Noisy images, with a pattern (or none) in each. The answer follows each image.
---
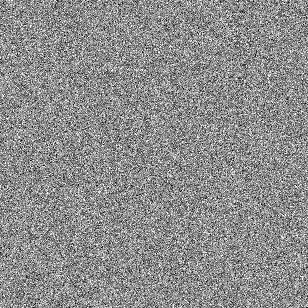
only noise
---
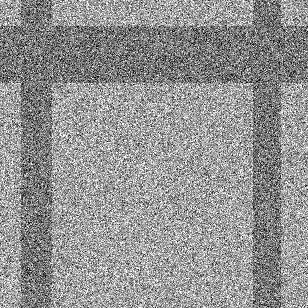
bands of rows crossing bands of columns
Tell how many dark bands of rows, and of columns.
1 and 2
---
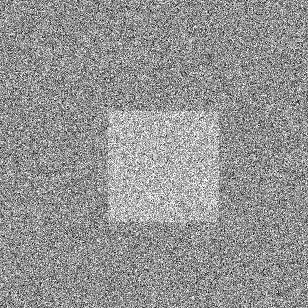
one block
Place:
centre
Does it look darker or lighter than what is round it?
lighter
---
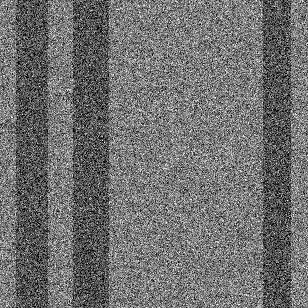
bands of columns
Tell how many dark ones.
3
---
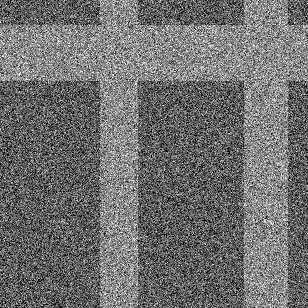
bands of rows crossing bands of columns
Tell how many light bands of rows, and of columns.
1 and 2
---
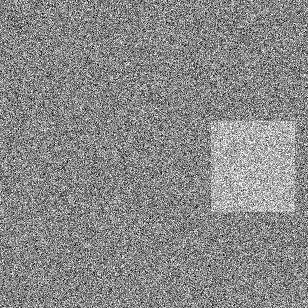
one block
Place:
middle right
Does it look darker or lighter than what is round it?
lighter
